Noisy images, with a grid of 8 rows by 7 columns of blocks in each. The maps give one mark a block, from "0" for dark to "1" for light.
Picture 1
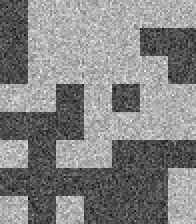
0111111
0111100
0111110
1101011
0001111
1011000
0000001
1010001
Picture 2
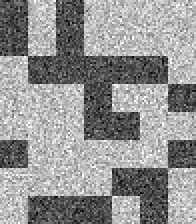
0101111
0101111
1000001
1110110
1110011
0111110
1111001
1000101
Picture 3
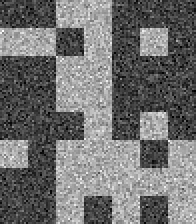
0011000
1101010
0011000
0011000
0001010
1011101
0011111
0010101
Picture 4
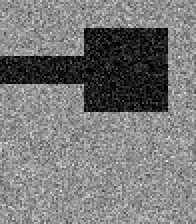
1111111
1110001
0000001
1110001
1111111
1111111
1111111
1111111
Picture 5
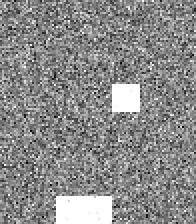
0000000
0000000
0000000
0000100
0000000
0000000
0000000
0011000
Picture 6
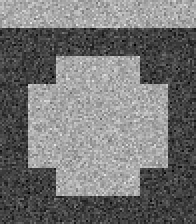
1111111
0000000
0011100
0111110
0111110
0111110
0011100
0000000
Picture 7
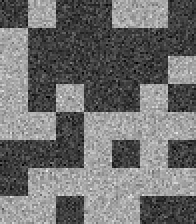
0100110
1000000
1000001
1010010
1101111
0001010
0111111
1101100
